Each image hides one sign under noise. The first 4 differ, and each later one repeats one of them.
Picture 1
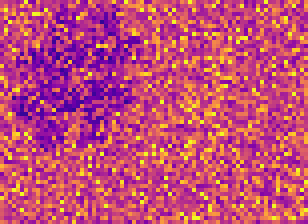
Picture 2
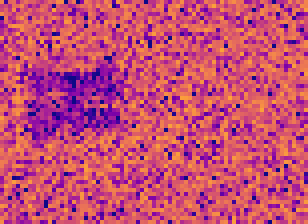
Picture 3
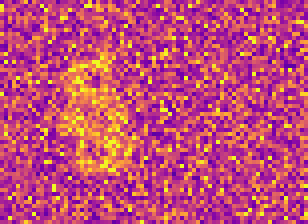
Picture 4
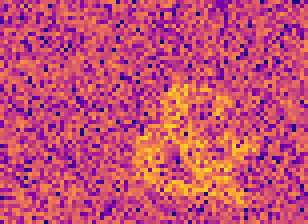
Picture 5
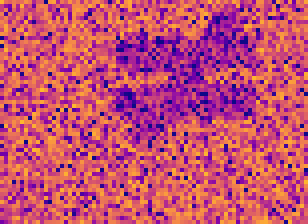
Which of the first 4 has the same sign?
2
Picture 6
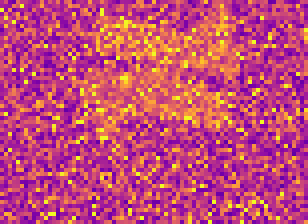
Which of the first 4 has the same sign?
2
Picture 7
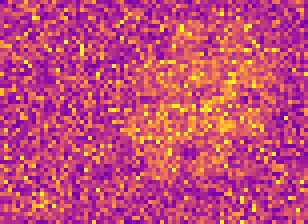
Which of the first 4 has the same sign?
1
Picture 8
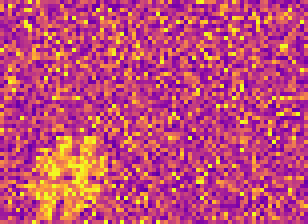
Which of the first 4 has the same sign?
1
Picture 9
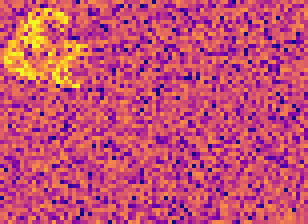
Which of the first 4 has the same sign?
4
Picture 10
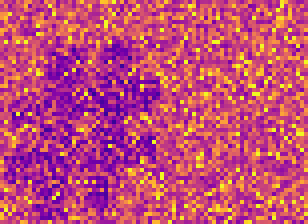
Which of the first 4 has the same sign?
1
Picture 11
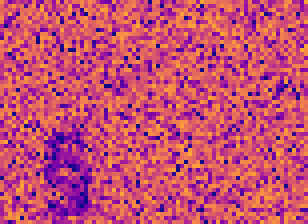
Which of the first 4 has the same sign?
3
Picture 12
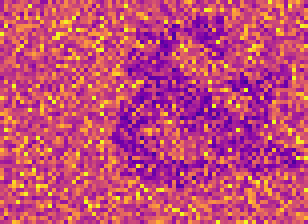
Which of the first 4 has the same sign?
4
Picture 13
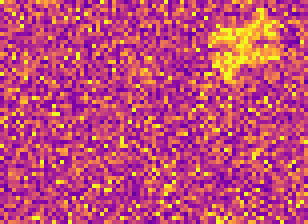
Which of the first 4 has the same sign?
2
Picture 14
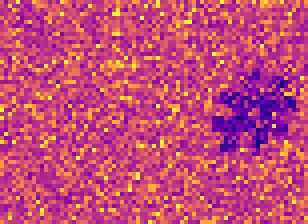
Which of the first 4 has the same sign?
1
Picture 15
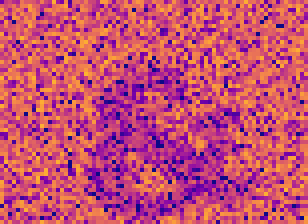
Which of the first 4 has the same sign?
4
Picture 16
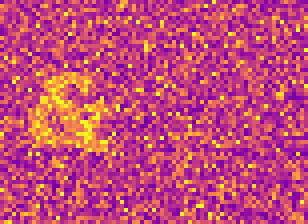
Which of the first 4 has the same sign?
4
